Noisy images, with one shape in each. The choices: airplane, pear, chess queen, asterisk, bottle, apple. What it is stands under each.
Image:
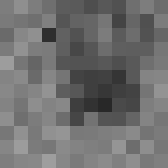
chess queen
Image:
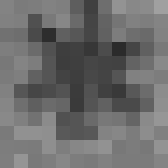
asterisk
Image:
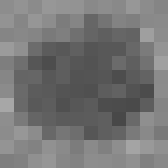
apple
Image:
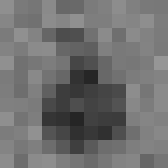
pear
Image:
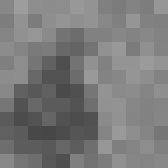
pear
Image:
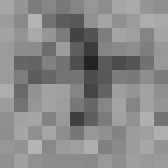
airplane
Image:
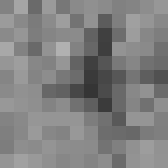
airplane
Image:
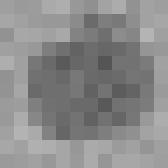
apple
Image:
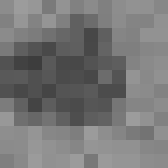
apple
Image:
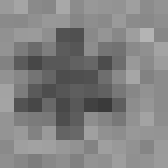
asterisk
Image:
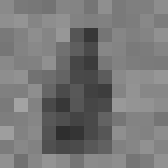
bottle
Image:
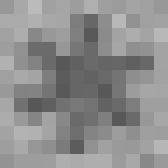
asterisk
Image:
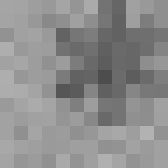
asterisk
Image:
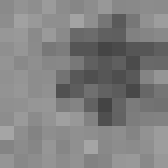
asterisk
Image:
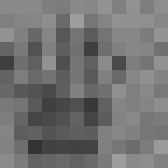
chess queen
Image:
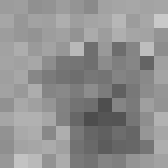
chess queen
